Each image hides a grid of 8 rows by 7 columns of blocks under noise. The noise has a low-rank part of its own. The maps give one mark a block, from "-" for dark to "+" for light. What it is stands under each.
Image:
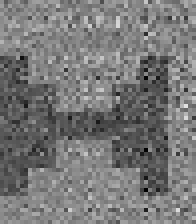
+ + + + + + +
+ + + + + + +
- + + + + - +
- - + + - - +
- - - - - - +
- - + + - - +
- + + + + - +
+ + + + + + +
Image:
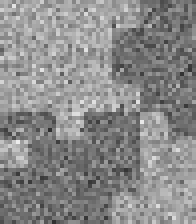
+ + + + + - -
+ + + + - - -
+ + + + - - -
+ + + + + - -
- - + - - + -
+ - - - - + +
- - - - - + +
- - - - + + +
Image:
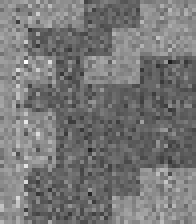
+ + + - - + +
+ - - - + + +
+ + - + + - -
+ - - - - - -
+ + - - - - -
+ + - - - - -
+ - - - - + +
+ - - - + + +
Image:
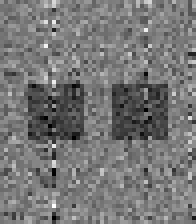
+ + + + + + +
+ + + + + + +
+ + + + + + +
+ - - + - - +
+ - - + - - +
+ + + + + + +
+ + + + + + +
+ + + + + + +
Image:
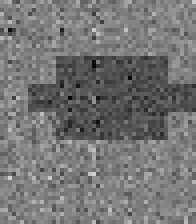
+ + + + + + +
+ + + + + + +
+ + - - - - +
+ - - - - - -
+ + - - - - +
+ + + + + + +
+ + + + + + +
+ + + + + + +
